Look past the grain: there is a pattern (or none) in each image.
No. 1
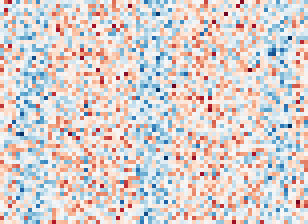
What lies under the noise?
bands of columns
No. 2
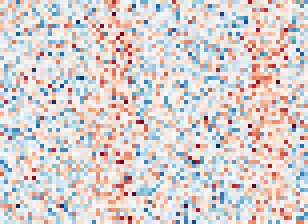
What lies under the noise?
bands of columns
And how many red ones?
2
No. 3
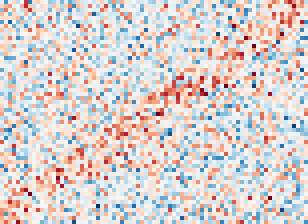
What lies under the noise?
a diagonal band
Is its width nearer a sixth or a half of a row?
a sixth
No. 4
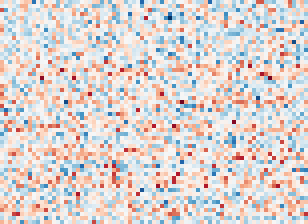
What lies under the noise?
bands of rows
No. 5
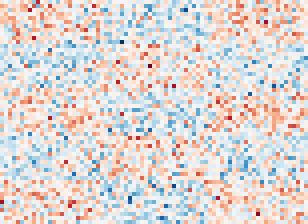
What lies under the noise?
a checkerboard
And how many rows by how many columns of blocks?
5 by 3
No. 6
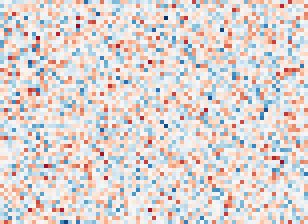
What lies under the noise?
only noise
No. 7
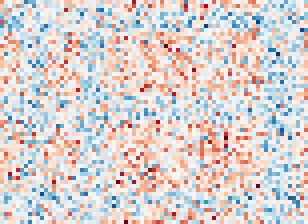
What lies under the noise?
bands of rows crossing bands of columns
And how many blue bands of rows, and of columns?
3 and 3
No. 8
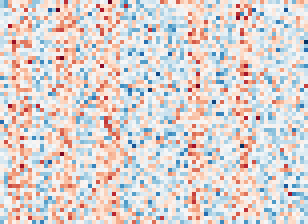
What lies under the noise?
bands of columns
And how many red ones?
5
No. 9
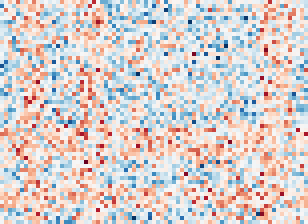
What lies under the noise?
bands of rows crossing bands of columns
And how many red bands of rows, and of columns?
2 and 3
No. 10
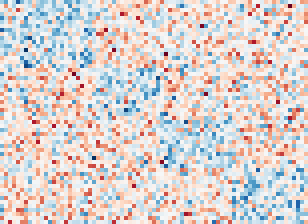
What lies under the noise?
blocks along the diagonal
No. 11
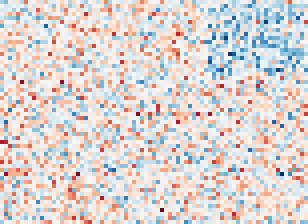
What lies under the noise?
one block
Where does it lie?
top right
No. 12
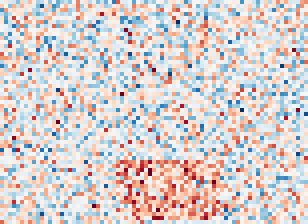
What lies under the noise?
one block
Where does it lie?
bottom middle
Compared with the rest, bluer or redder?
redder
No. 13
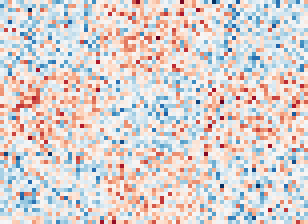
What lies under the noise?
a checkerboard
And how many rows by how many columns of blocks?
3 by 3
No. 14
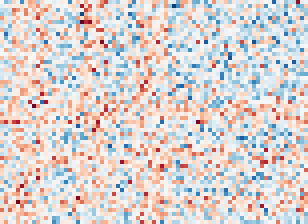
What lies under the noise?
bands of rows crossing bands of columns
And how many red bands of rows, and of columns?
3 and 3
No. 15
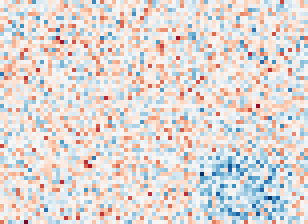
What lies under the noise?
one block
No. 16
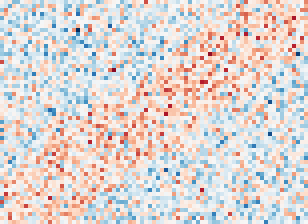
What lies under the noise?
a diagonal band
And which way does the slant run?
bottom left to top right
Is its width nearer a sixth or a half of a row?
a half
